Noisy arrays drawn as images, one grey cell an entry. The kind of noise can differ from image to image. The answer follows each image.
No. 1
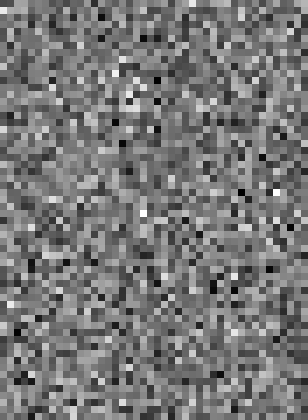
independent entries
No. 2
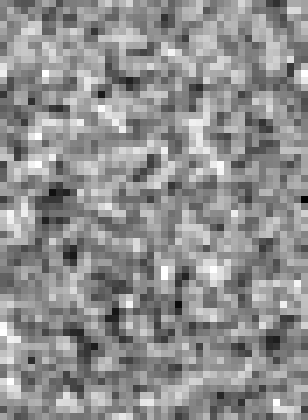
blotchy
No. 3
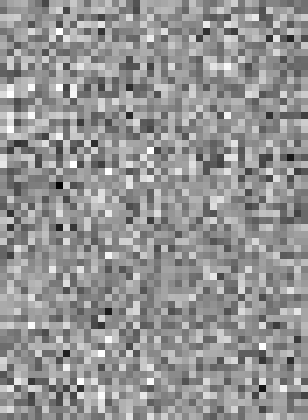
low rank plus noise
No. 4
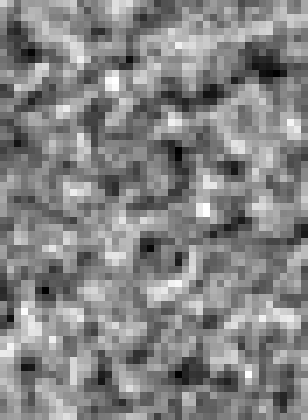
blotchy
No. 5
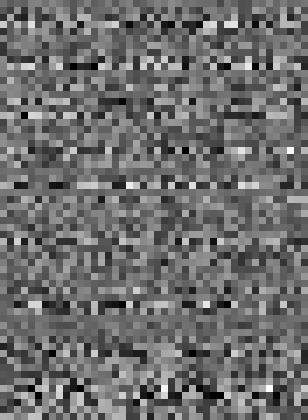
rows of uneven size
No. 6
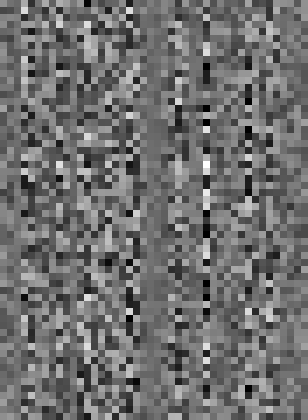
columns of uneven size
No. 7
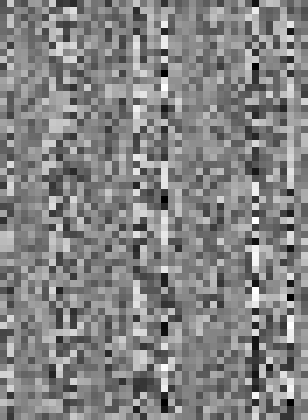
columns of uneven size
